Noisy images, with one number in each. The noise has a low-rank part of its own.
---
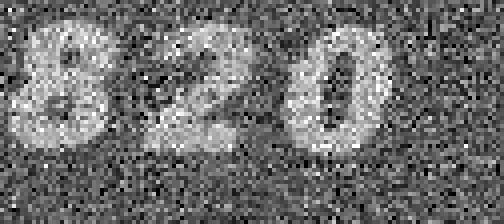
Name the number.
820
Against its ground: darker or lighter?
lighter
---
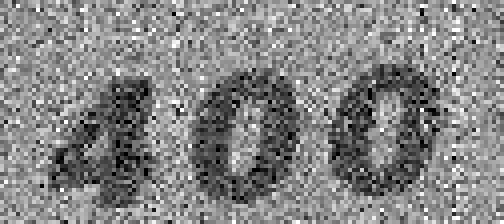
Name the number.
400
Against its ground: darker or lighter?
darker
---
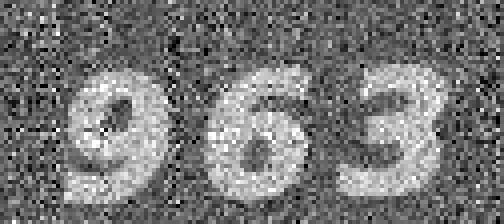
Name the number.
963
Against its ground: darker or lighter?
lighter
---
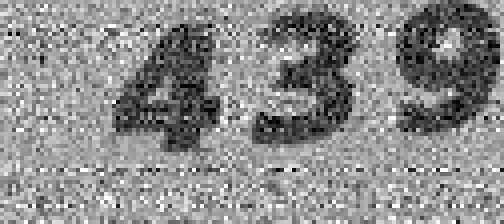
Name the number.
439
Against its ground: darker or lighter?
darker
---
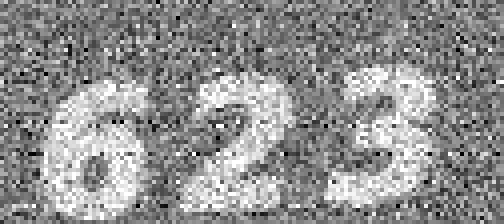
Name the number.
623
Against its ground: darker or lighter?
lighter
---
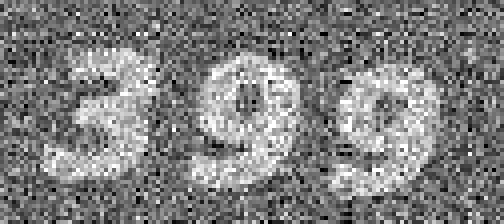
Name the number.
399
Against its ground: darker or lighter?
lighter
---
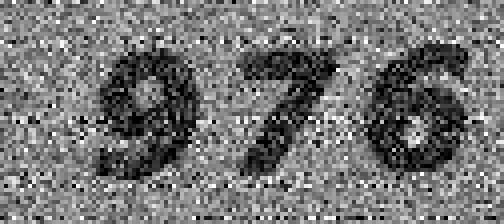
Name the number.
976
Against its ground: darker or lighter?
darker
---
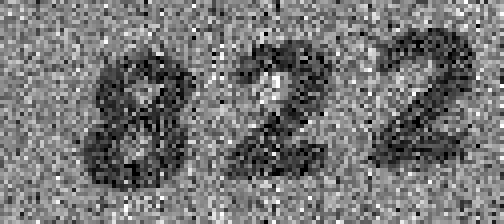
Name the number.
822
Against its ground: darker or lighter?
darker
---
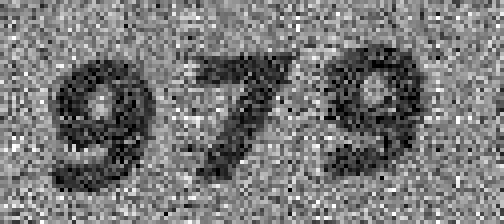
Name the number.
979
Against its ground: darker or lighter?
darker
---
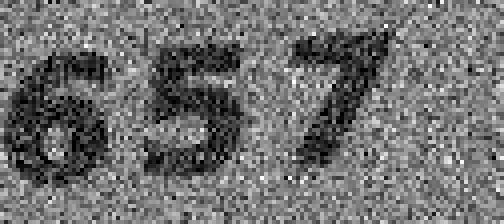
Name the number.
657
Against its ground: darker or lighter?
darker
